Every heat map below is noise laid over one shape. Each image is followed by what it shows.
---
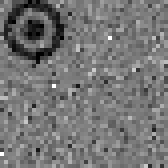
dark bullseye, top left
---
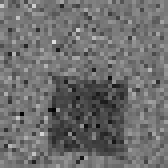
dark square
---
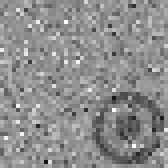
dark bullseye, bottom right
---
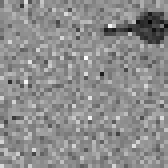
dark lollipop, top right
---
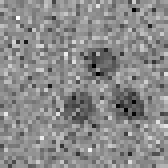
dark three dots
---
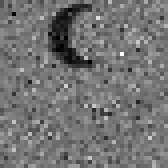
dark crescent, top middle
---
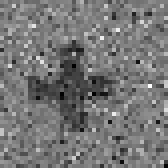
dark cross
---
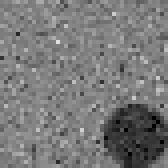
dark disc, bottom right
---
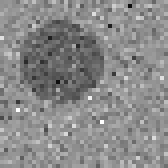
dark disc
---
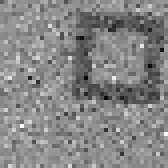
dark square frame
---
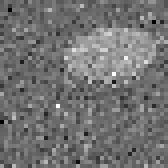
light ellipse
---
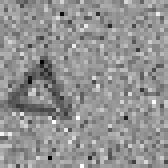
dark triangle frame, middle left
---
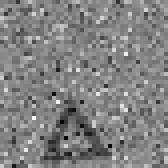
dark triangle frame, bottom middle
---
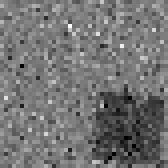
dark square, bottom right
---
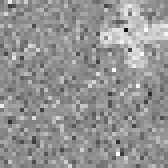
light cross, top right
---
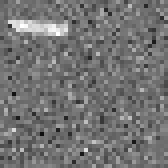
light bar, top left
